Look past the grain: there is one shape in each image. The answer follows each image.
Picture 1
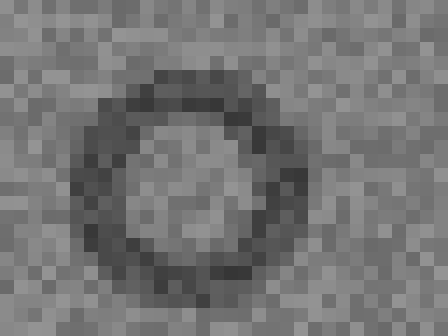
ring
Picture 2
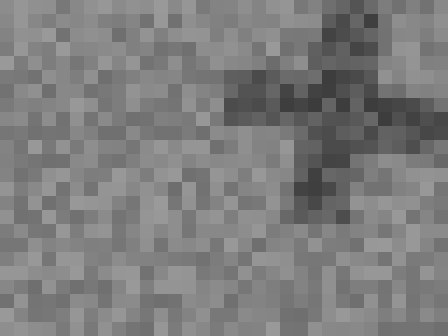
cross
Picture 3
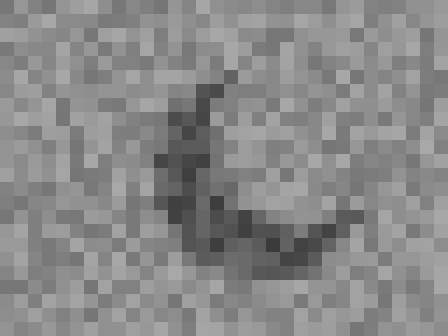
crescent
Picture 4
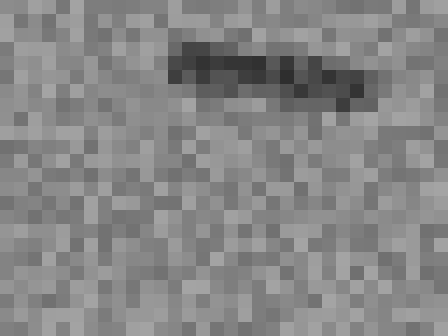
bar
